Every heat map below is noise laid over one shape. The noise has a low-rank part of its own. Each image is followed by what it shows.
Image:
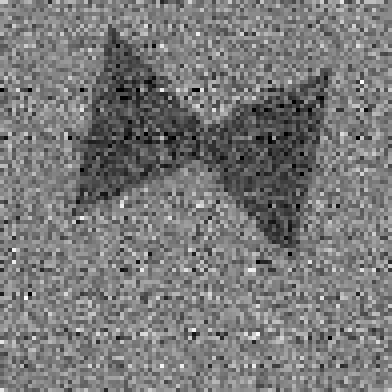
dark bow tie
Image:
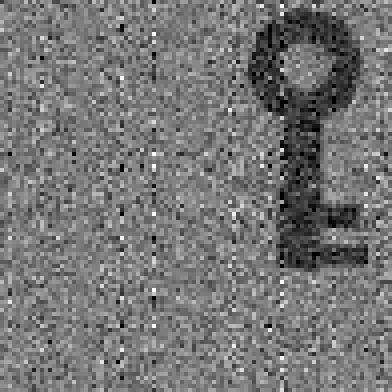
dark key
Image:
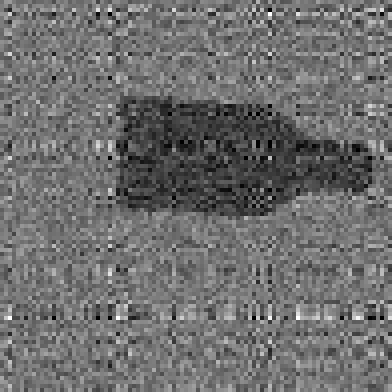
dark bottle
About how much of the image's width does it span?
two thirds
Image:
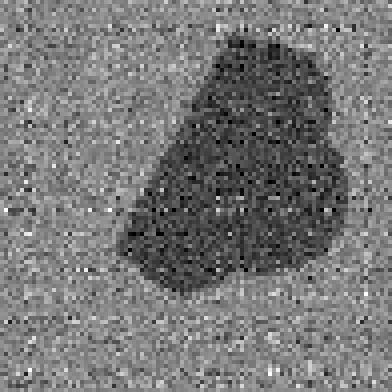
dark cloud
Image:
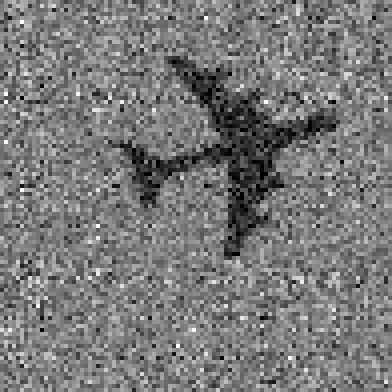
dark airplane
